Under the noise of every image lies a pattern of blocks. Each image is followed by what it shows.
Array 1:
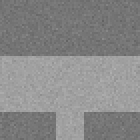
left and right mirror each other
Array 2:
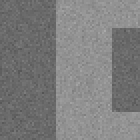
top and bottom mirror each other
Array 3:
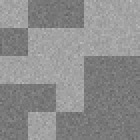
no symmetry
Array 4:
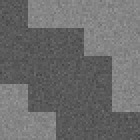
mirrored about the diagonal from the bottom left
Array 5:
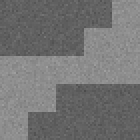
the same after a half turn
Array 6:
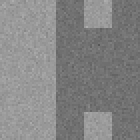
top and bottom mirror each other
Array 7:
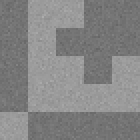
mirrored about the diagonal from the bottom left
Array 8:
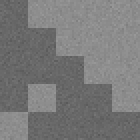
mirrored about the diagonal from the bottom left
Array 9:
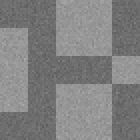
top and bottom mirror each other
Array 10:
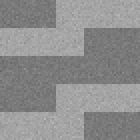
the same after a half turn
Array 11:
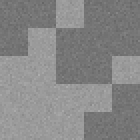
mirrored about the diagonal from the bottom left
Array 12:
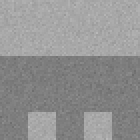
left and right mirror each other
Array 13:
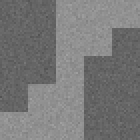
the same after a half turn
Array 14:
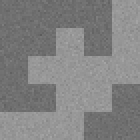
mirrored about the diagonal from the top left
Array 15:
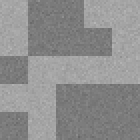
no symmetry
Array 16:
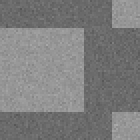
top and bottom mirror each other
